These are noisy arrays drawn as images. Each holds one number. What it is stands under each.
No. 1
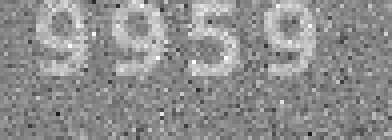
9959
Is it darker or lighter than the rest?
lighter
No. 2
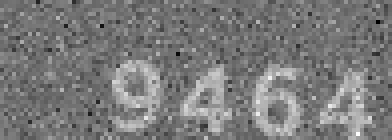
9464
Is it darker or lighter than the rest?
lighter
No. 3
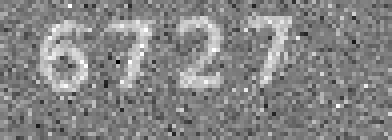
6727
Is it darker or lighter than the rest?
lighter
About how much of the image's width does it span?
two thirds
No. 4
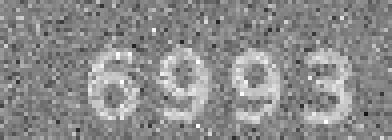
6993
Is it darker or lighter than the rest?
lighter
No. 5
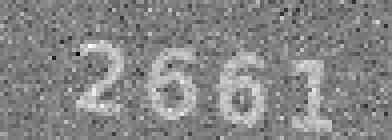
2661
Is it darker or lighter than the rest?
lighter
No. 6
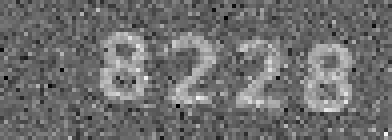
8228
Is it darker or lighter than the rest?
lighter
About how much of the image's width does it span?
two thirds
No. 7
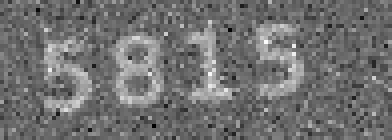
5815
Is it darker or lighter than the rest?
lighter
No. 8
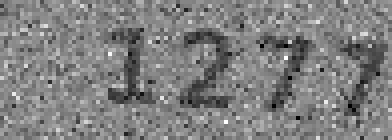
1277
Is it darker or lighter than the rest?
darker
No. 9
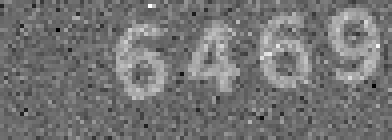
6469
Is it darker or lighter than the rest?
lighter
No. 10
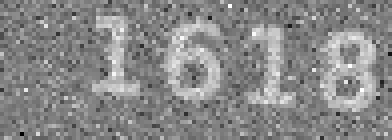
1618
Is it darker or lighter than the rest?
lighter
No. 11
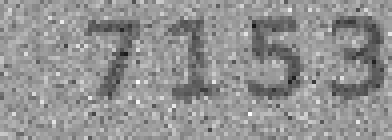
7153
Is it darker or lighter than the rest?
darker
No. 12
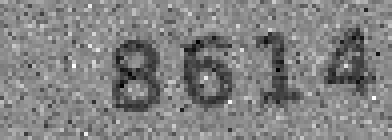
8614
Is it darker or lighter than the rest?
darker
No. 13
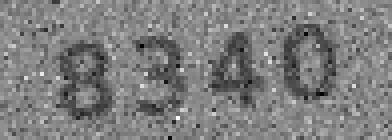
8340
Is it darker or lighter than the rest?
darker
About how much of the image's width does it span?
two thirds
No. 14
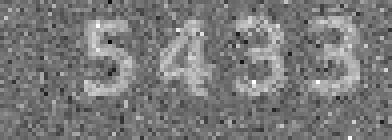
5433
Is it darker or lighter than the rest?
lighter
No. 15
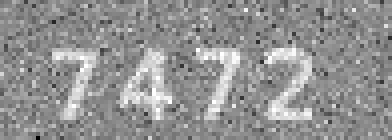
7472
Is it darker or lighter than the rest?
lighter
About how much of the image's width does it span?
two thirds
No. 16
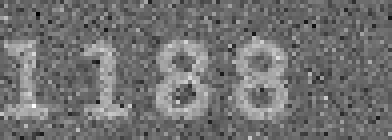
1188
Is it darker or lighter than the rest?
lighter
